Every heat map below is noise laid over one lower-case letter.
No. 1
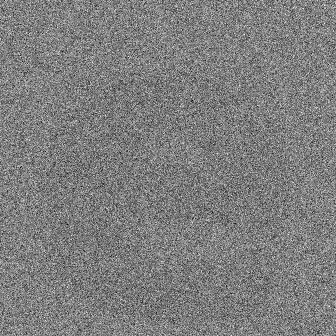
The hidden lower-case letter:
e
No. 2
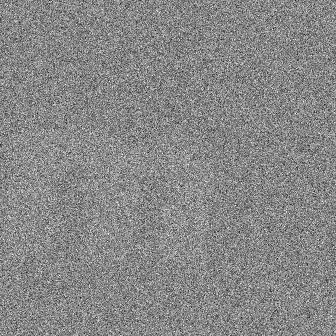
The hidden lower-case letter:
m
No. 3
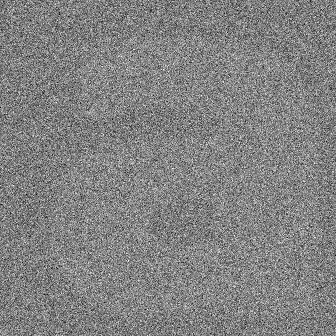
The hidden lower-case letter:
a
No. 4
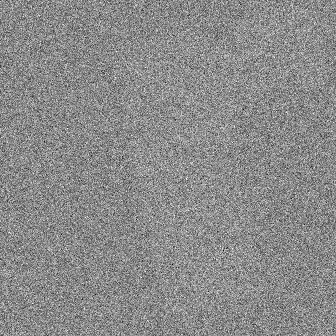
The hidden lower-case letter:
r
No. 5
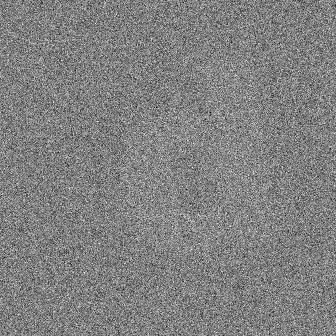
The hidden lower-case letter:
d
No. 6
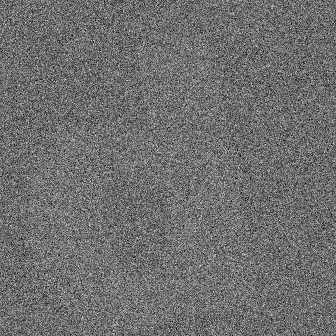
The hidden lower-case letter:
d
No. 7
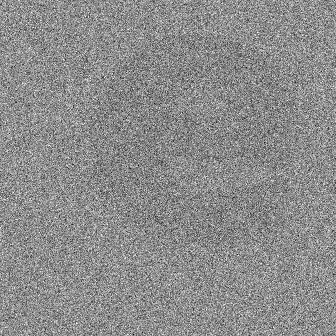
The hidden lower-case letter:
e
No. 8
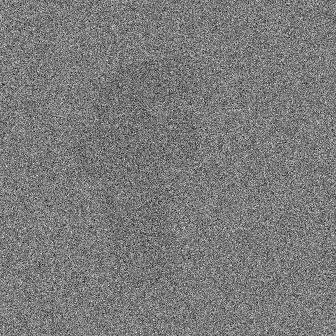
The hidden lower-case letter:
f
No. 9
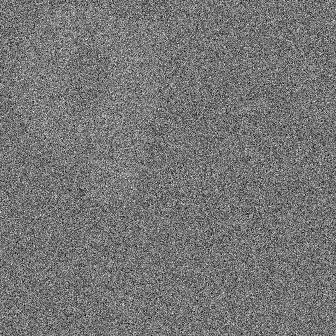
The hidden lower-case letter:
q
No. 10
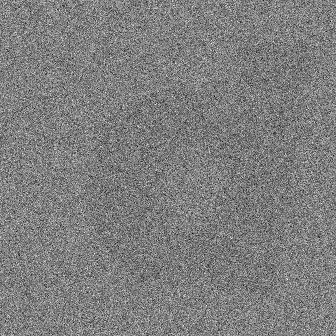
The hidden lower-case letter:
d
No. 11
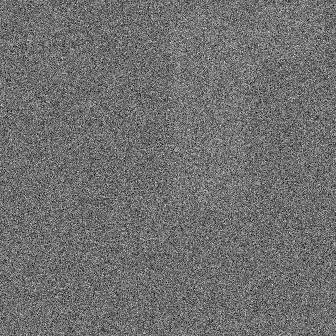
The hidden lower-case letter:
r
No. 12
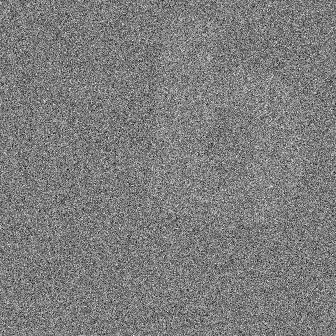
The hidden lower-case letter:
b
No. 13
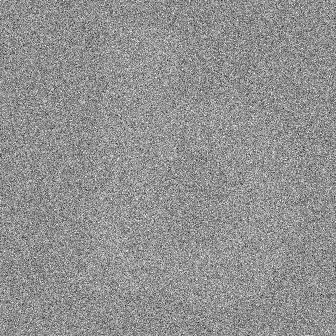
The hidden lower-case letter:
b
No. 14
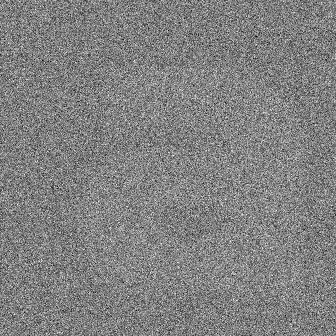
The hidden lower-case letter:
a
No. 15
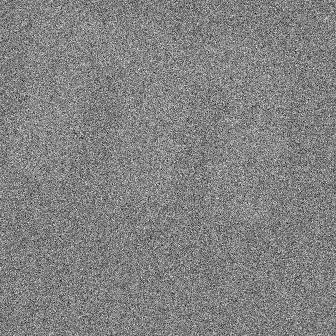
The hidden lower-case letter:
m
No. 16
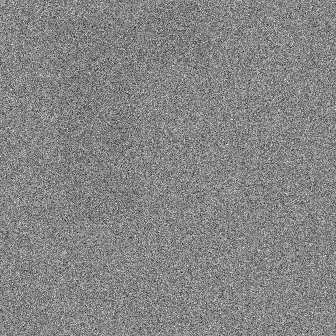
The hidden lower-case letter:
r
